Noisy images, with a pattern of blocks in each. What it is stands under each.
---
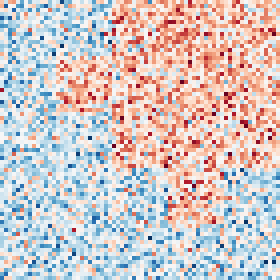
mirrored about the diagonal from the bottom left
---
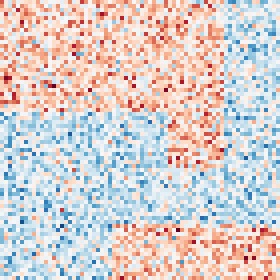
no symmetry
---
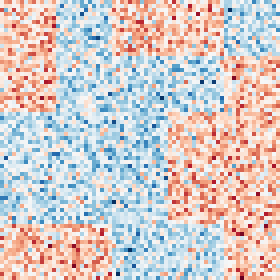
no symmetry
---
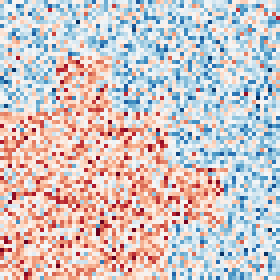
mirrored about the diagonal from the bottom left
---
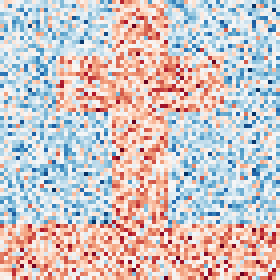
left and right mirror each other
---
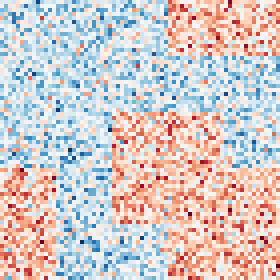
mirrored about the diagonal from the top left
